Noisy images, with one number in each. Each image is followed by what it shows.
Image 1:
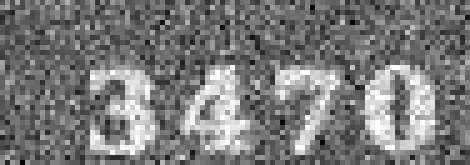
3470
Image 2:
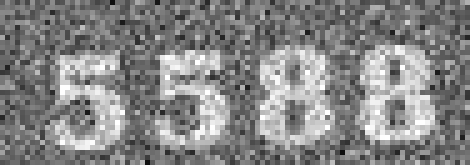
5588
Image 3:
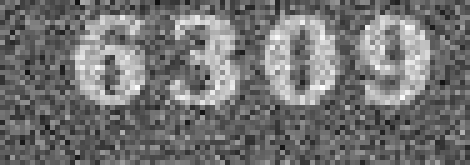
6309
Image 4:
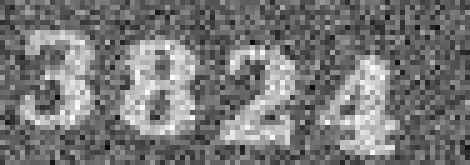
3824
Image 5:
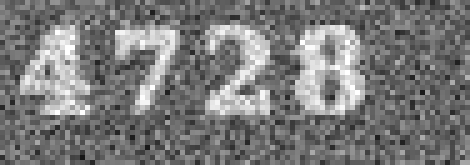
4728
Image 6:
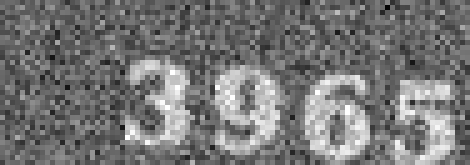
3965
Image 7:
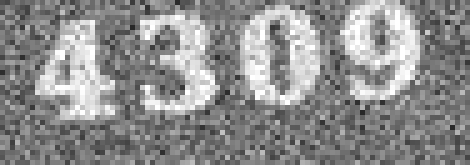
4309
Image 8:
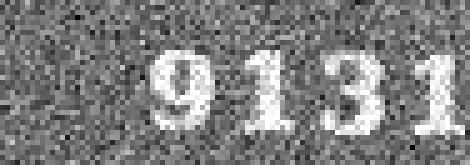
9131
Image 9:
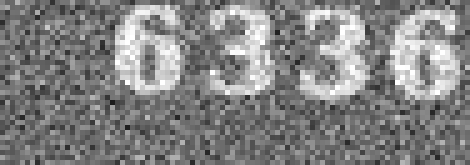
6336
